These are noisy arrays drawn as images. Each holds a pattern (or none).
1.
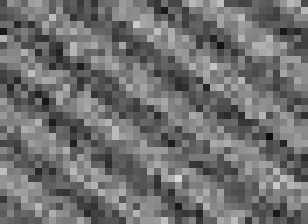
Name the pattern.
diagonal stripes
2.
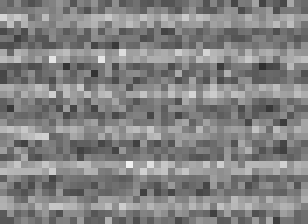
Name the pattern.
horizontal stripes
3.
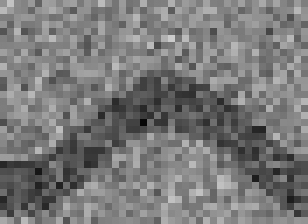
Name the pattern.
a wavy band
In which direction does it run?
left to right
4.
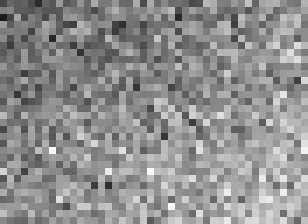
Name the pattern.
a smooth slope
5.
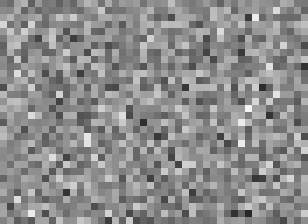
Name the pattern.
only noise
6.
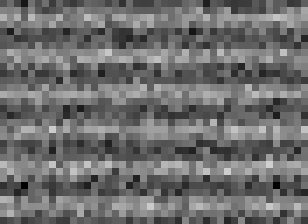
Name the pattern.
horizontal stripes
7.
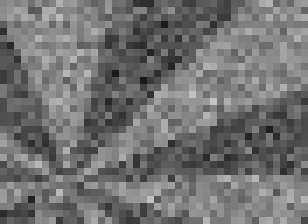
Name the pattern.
spokes from one point
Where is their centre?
bottom left
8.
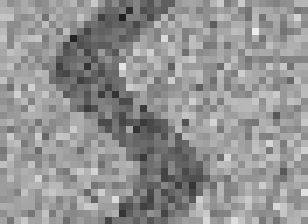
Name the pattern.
a wavy band
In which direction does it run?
top to bottom
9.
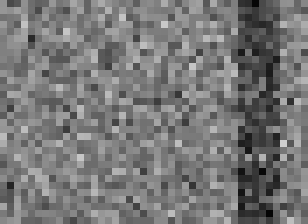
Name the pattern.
one vertical stripe
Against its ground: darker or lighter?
darker
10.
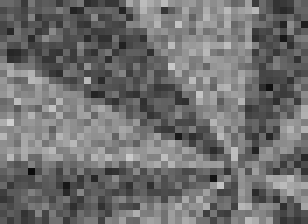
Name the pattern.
spokes from one point
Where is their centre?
bottom right
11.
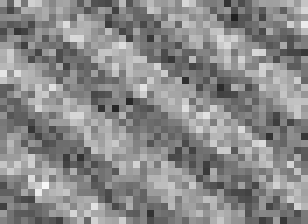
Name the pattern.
diagonal stripes
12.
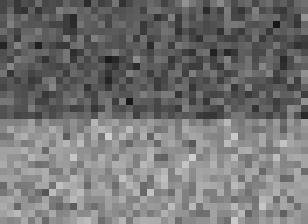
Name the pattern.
a sharp edge
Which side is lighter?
bottom
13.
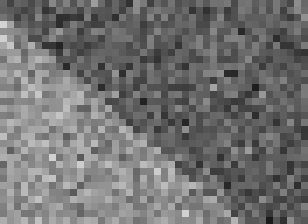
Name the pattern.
a sharp edge
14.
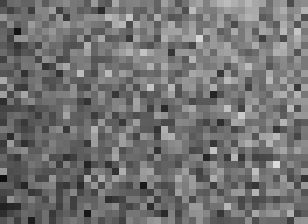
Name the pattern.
a smooth slope
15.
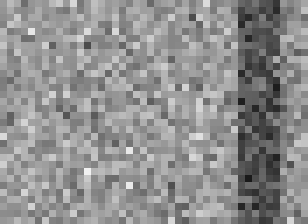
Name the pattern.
one vertical stripe
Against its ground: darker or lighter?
darker
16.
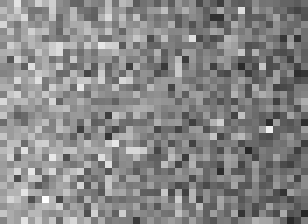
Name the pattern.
a smooth slope
